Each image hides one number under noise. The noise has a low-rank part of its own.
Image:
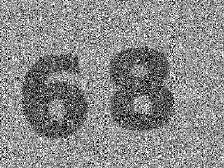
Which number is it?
68
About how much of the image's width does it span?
two thirds
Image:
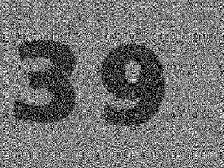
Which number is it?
39
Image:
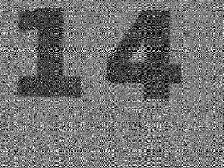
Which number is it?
14
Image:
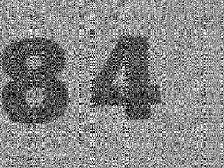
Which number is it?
84
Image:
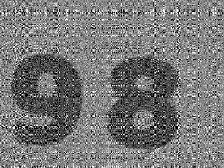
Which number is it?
98
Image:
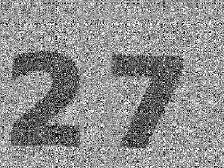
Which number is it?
27
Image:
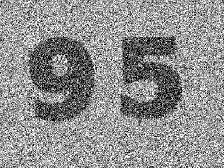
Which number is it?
95
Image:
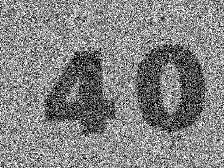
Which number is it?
40
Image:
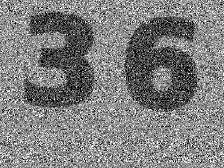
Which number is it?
36
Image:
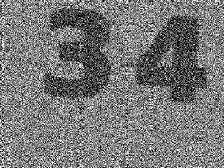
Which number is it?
34
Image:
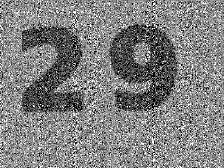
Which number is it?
29
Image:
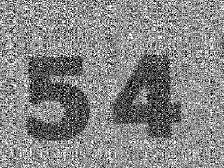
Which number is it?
54
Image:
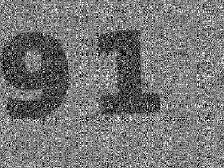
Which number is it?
91
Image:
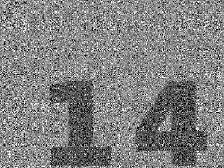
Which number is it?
14
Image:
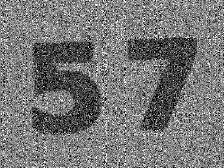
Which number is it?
57
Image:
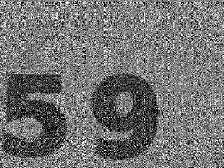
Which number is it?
59
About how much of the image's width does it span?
two thirds
